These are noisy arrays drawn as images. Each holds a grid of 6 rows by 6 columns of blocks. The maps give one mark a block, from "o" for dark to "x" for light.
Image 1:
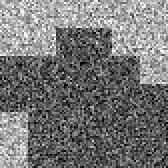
xxxxxx
xxooxx
ooooox
oooooo
xooooo
xooooo
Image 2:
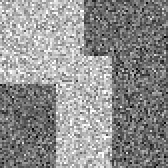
xxxooo
xxxooo
xxxxoo
ooxxoo
ooxxoo
ooxxoo
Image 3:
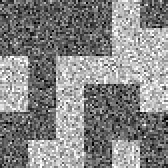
ooooxo
ooooxx
xoxxxx
xoxoox
ooxooo
oxxoxo
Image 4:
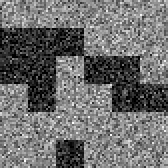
xxxxxx
oooxxx
ooxoox
xoxxoo
xxxxxx
xxoxxx
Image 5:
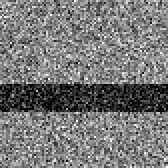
xxxxxx
xxxxxx
xxxxxx
oooooo
xxxxxx
xxxxxx
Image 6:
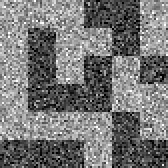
xxxoox
xoxxox
xoxoxo
xoooxx
xxxxox
oooxoo
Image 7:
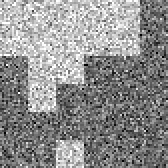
xxxxxo
xxxxxo
oxxooo
oxoooo
oooooo
ooxooo
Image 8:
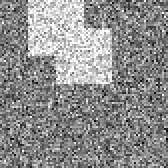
oxxooo
oxxxoo
ooxxoo
oooooo
oooooo
oooooo
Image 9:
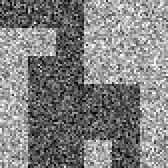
oooxxx
xxoxxx
xooxxx
xoooox
xoooox
xooxox
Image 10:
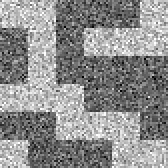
xxooox
oxoxxx
oxoooo
xxxooo
ooxxxo
xoooxx
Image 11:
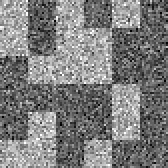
xoxoxo
xoxxoo
oxxxoo
ooooxo
oxooxo
xxoxoo
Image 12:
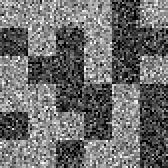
xxxxox
oxoxoo
xooxox
xxooxo
oxxoxo
xxoxxo
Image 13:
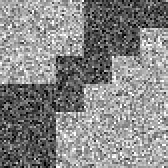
xxxooo
xxxoox
xxooxx
oooxxx
ooxxxx
ooxxxx
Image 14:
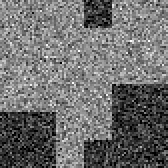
xxxoxx
xxxxxx
xxxxxx
xxxxoo
ooxxoo
ooxooo
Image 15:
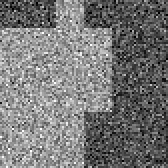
ooxooo
xxxxoo
xxxxoo
xxxxoo
xxxooo
xxxooo
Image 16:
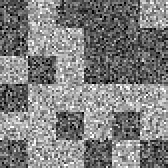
oxooox
oxxooo
xoxooo
oxxxxx
xxoxox
oxxoxo
